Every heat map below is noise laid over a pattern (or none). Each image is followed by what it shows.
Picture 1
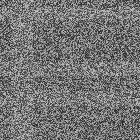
bands of rows crossing bands of columns
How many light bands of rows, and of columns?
3 and 1
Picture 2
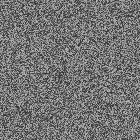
only noise
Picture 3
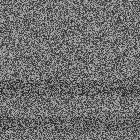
bands of rows
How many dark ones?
2
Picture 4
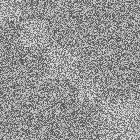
blocks along the diagonal
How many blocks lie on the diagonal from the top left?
5
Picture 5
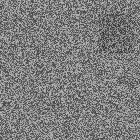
one block
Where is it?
top right
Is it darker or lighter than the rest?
darker
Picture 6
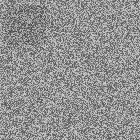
one block
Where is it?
top left
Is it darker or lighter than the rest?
darker
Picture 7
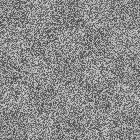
a checkerboard
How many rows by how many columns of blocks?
5 by 5
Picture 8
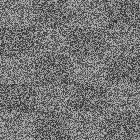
a checkerboard
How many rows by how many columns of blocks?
5 by 4
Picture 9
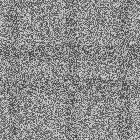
bands of rows crossing bands of columns
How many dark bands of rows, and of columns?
2 and 3
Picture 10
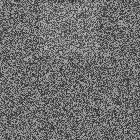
one block
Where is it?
top middle
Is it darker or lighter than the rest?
lighter
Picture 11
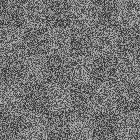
a checkerboard
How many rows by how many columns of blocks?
5 by 6
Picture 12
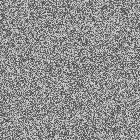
only noise
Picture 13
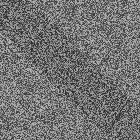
a diagonal band
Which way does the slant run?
top left to bottom right
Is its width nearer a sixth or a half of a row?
a half
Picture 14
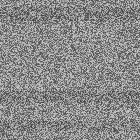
bands of rows
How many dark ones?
3
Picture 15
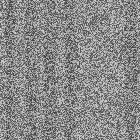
bands of columns
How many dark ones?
5
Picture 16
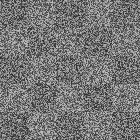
a checkerboard
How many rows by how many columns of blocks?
5 by 5
